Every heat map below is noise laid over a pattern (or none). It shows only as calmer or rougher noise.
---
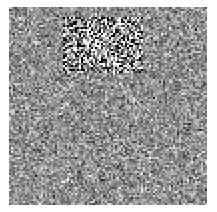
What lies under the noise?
one block
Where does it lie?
top middle
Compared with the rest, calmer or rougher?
rougher
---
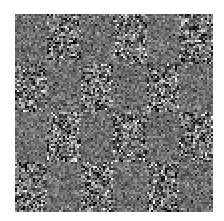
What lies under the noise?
a checkerboard
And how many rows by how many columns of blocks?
4 by 6
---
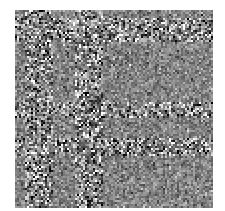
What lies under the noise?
bands of rows crossing bands of columns
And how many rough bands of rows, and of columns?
3 and 2
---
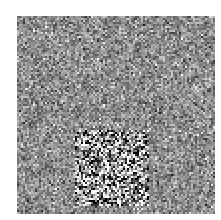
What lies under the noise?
one block
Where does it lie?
bottom middle
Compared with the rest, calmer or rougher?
rougher
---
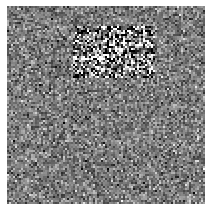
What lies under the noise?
one block
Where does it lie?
top middle
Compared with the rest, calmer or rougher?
rougher
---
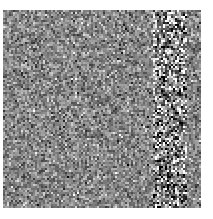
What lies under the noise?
one band of columns
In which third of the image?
right
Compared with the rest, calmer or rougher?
rougher
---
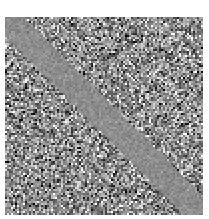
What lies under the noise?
a diagonal band
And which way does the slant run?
top left to bottom right
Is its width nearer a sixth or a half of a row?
a sixth
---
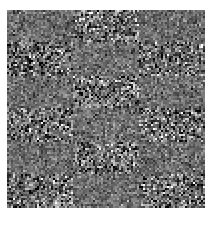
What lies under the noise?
a checkerboard
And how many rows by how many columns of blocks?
6 by 3
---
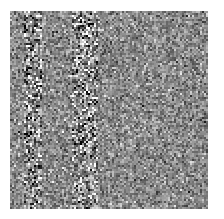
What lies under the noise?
bands of columns
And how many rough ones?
2
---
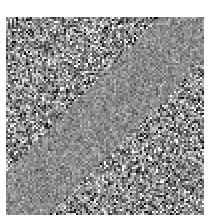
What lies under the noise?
a diagonal band
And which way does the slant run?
bottom left to top right
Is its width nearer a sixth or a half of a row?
a half
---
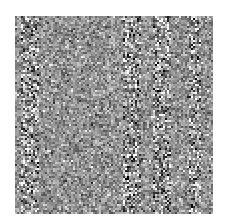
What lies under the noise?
bands of columns
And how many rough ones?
4
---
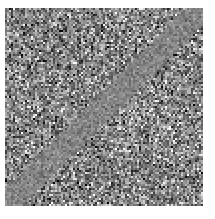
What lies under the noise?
a diagonal band
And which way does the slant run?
bottom left to top right
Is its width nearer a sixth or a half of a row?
a sixth
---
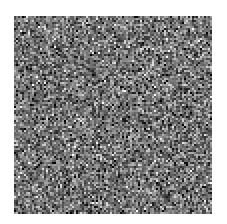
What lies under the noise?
only noise
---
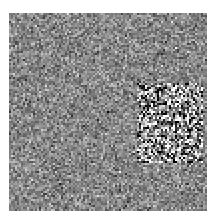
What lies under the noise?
one block
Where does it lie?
middle right
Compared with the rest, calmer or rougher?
rougher
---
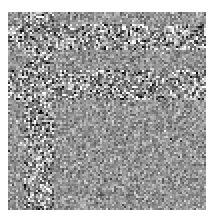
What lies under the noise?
bands of rows crossing bands of columns
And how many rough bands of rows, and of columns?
2 and 1
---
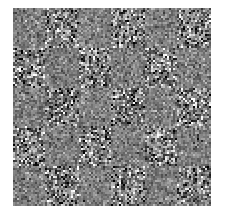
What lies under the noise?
a checkerboard
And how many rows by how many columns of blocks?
5 by 6
